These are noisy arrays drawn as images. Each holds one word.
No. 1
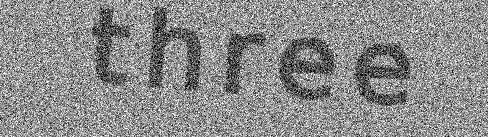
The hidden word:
three
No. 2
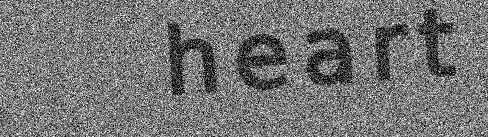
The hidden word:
heart
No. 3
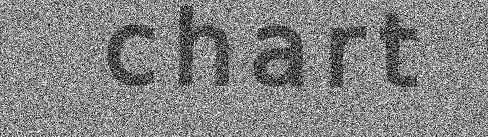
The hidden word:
chart
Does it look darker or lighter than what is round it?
darker
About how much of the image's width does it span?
two thirds
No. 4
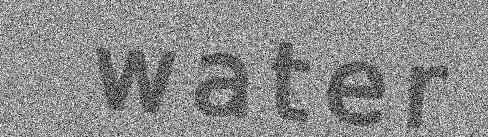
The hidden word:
water
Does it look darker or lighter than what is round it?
darker
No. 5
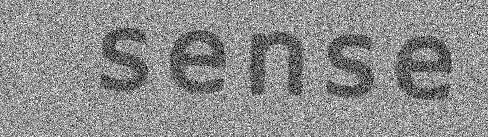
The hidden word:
sense
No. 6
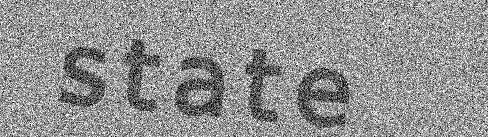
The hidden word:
state
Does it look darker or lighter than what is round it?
darker
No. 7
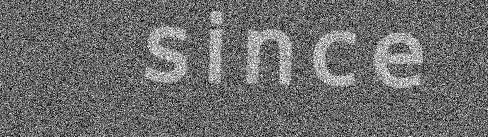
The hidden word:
since
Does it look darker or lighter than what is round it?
lighter
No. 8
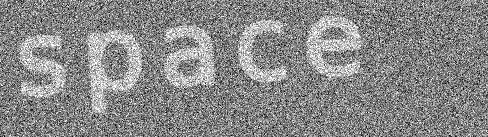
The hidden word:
space
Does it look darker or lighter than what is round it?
lighter
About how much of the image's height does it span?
two thirds
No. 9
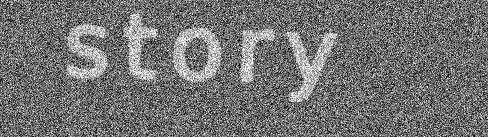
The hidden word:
story
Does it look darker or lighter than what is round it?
lighter
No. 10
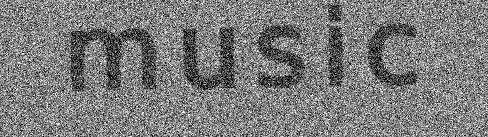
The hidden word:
music
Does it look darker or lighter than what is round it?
darker
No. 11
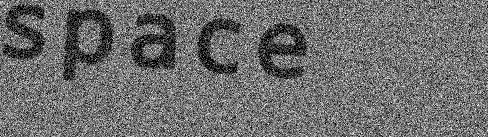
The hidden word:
space
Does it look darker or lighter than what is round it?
darker
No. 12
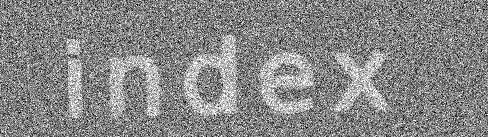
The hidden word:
index
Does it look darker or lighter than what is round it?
lighter
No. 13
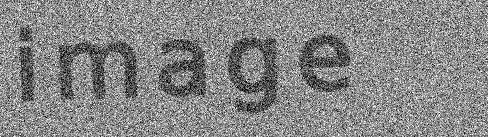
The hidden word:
image
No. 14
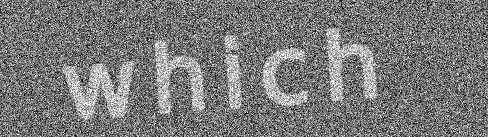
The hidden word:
which
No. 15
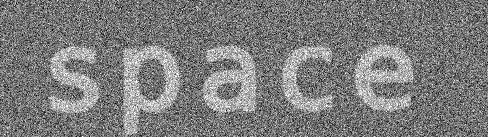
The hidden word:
space
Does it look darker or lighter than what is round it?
lighter
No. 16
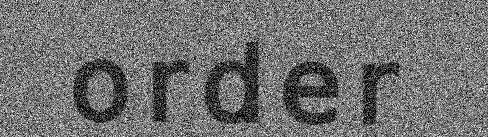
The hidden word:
order
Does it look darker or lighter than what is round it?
darker
